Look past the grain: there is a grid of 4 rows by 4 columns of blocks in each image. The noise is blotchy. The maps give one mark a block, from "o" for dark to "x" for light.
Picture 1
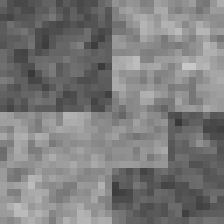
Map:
o o x x
o o x x
x x x o
x x o o
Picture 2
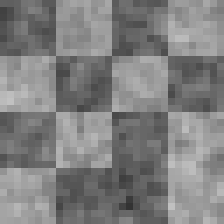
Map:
o x o x
x o x o
o x o x
x o o x
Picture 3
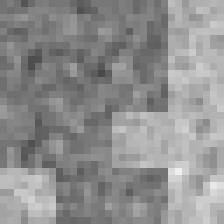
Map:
o o o x
o o o x
o o x x
x o o x
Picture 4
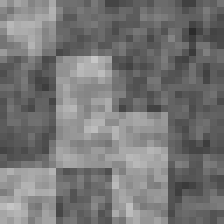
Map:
x o o o
o x o o
o x x o
x o x o
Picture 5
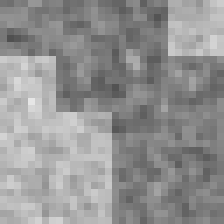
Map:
o o o x
x o o o
x x o o
x x o o
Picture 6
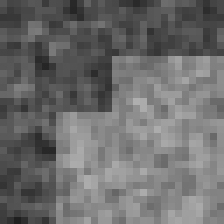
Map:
o o o o
o o x x
o x x x
o x x x
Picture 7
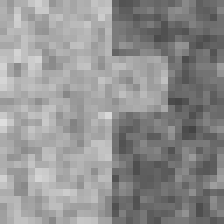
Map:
x x o o
x x x o
x x o o
x x o o
